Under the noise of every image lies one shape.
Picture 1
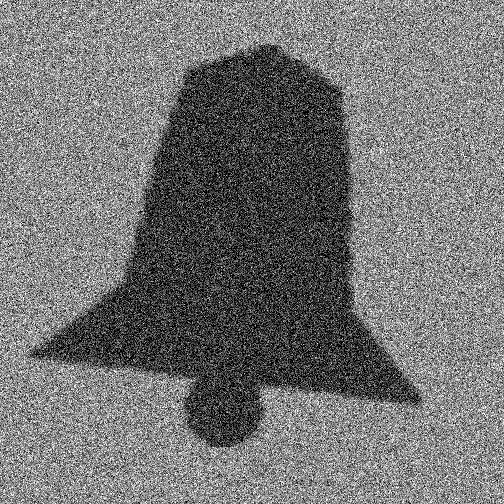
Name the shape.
bell
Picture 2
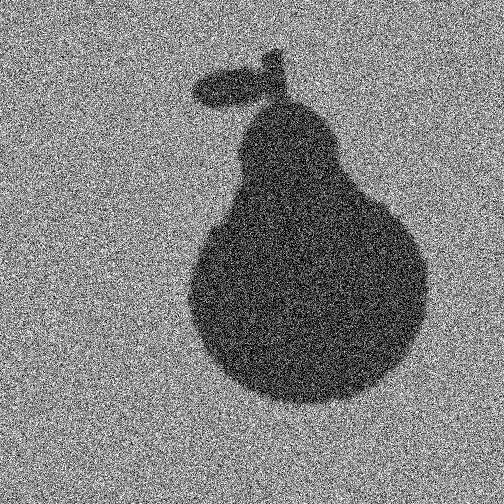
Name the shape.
pear
